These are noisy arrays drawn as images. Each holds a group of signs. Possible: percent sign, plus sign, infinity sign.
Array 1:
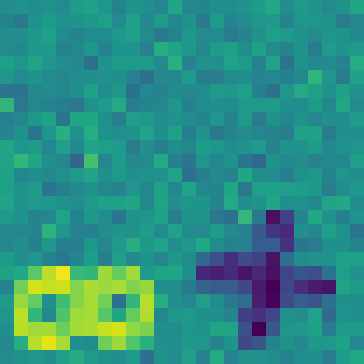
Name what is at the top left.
nothing
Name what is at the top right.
nothing
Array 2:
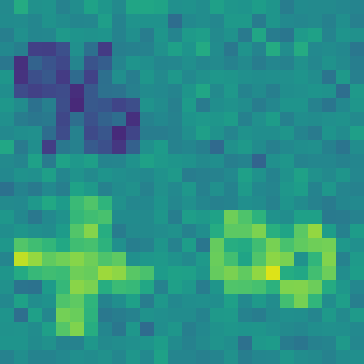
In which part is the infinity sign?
bottom right
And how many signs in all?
3
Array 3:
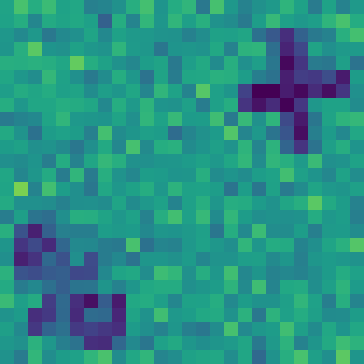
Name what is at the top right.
plus sign
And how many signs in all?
2
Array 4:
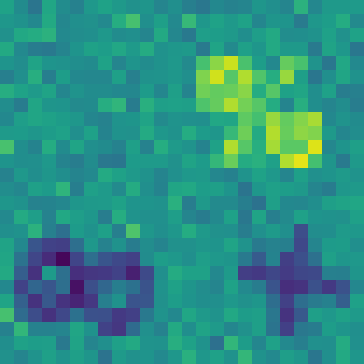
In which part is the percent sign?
top right
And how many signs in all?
3
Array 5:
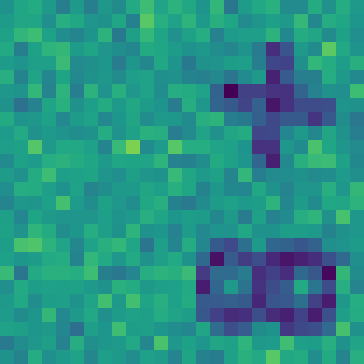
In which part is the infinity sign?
bottom right
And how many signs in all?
2
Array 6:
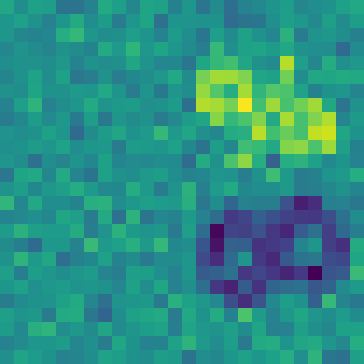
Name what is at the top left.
nothing
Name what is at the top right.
percent sign
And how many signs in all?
2
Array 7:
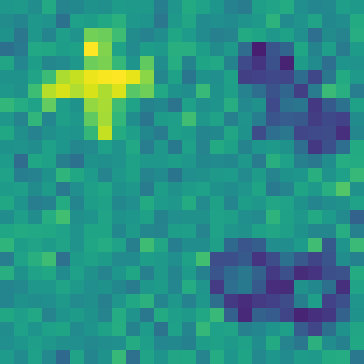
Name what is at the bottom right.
infinity sign
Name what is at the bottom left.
nothing
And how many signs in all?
3
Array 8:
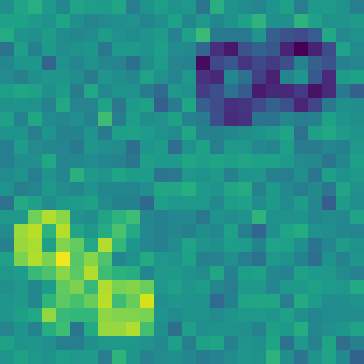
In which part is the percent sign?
bottom left
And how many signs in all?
2
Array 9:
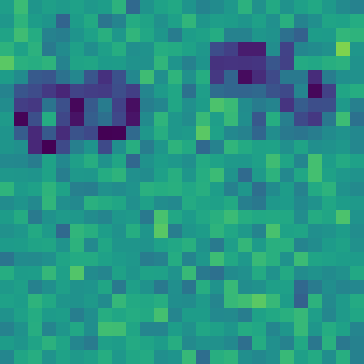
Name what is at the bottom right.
nothing
